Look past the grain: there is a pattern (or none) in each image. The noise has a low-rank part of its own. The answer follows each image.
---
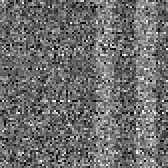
bands of columns
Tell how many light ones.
2
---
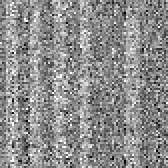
bands of columns
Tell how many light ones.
5
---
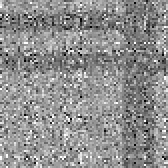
bands of rows crossing bands of columns
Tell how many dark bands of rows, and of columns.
2 and 1
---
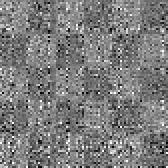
a checkerboard
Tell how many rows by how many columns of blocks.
5 by 6
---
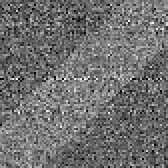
a diagonal band
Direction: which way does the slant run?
bottom left to top right
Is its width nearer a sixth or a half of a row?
a half
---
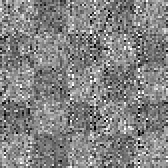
a checkerboard
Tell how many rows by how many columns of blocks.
5 by 5
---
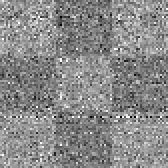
a checkerboard
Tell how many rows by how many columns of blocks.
3 by 3
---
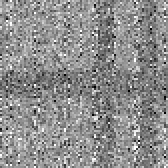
bands of rows crossing bands of columns
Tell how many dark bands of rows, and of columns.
1 and 2
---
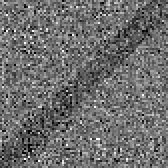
a diagonal band
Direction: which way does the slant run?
bottom left to top right
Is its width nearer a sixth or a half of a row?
a sixth
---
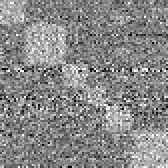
blocks along the diagonal
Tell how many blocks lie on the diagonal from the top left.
6
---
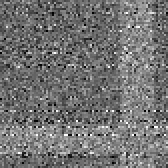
bands of rows crossing bands of columns
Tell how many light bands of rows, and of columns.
1 and 1
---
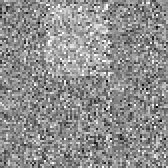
one block
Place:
top middle
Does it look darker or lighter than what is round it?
lighter
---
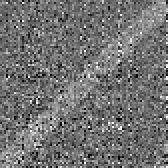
a diagonal band
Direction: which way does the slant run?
bottom left to top right
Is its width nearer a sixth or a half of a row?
a sixth
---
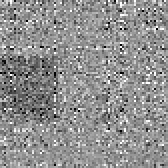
one block
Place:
middle left
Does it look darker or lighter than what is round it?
darker
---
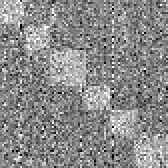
blocks along the diagonal
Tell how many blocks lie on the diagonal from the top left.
6
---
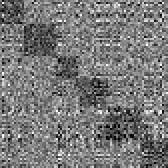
blocks along the diagonal
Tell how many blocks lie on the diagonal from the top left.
6
